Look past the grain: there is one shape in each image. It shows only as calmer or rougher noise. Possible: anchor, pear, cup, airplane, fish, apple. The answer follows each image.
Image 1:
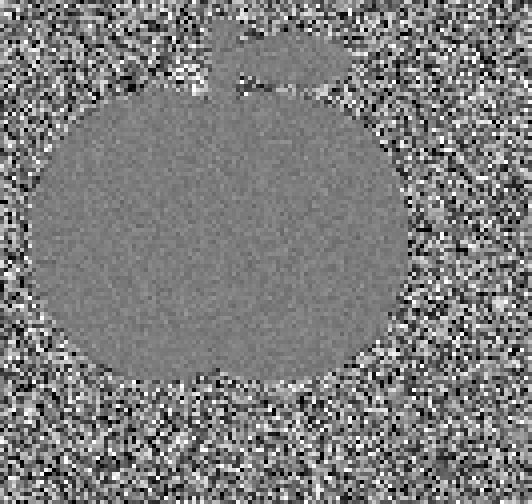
apple
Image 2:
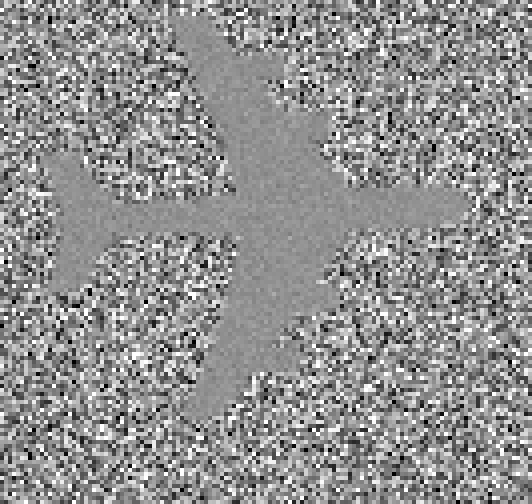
airplane
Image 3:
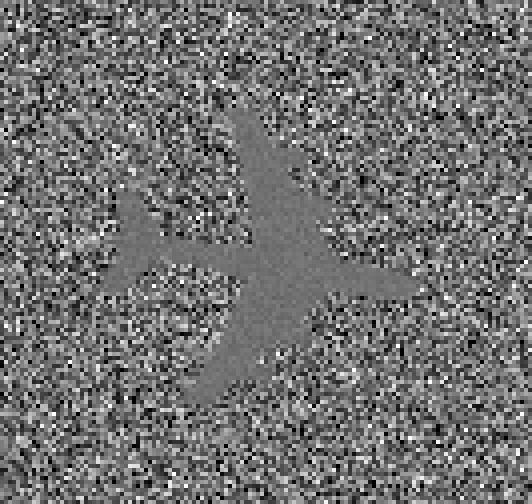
airplane
